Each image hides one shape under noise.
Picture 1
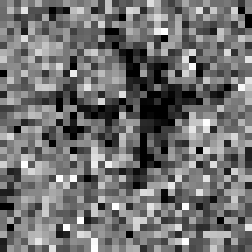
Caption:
dark airplane
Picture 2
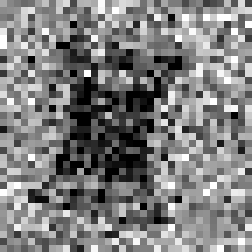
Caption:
dark chess rook
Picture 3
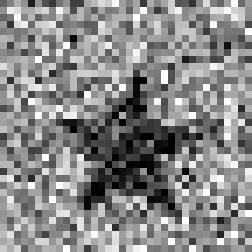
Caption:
dark star
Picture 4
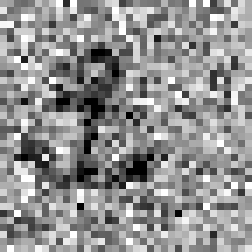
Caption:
dark anchor
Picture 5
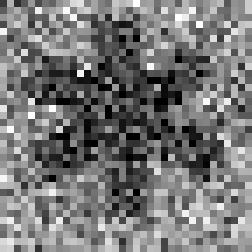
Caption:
dark asterisk
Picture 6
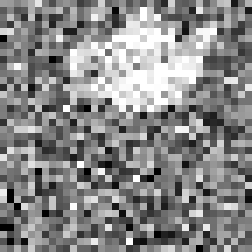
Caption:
light teapot
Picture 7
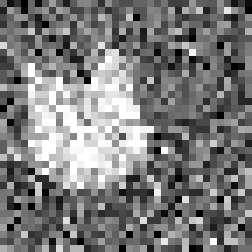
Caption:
light cat's head
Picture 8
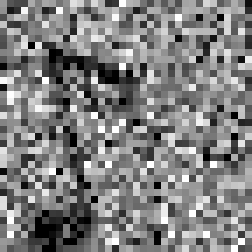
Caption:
dark musical note
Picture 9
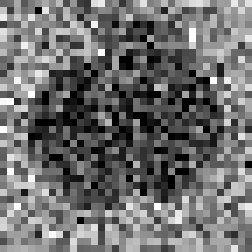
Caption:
dark apple
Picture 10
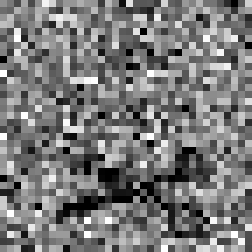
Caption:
dark pair of scissors
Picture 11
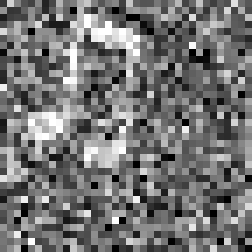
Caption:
light pair of musical notes
